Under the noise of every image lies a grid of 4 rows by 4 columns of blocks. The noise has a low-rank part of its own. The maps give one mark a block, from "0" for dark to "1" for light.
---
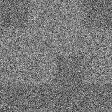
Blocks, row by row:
0110
1111
1101
0000
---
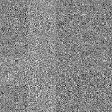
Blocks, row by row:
0100
0100
1100
0100
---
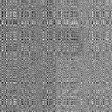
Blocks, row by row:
0011
0001
0011
0011
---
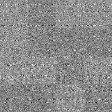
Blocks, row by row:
1011
1000
1101
0010
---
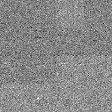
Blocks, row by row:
0010
0000
0011
1111
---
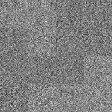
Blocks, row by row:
1100
0100
0001
0111
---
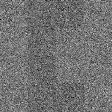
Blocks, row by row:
1001
1011
1011
1001
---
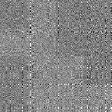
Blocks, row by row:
0100
1100
0110
0111
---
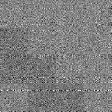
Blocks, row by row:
1111
0111
0011
1001
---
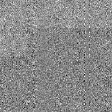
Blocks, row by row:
1111
1000
0000
0000
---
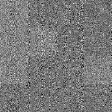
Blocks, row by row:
1000
1100
1001
0000
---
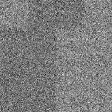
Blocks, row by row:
1001
0011
0011
0011
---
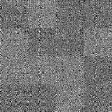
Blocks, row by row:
0100
1001
1110
0010
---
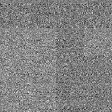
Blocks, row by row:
0000
1101
1100
1100
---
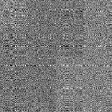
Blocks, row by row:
1001
0001
0011
0011
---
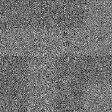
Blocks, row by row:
0001
1111
0100
0101
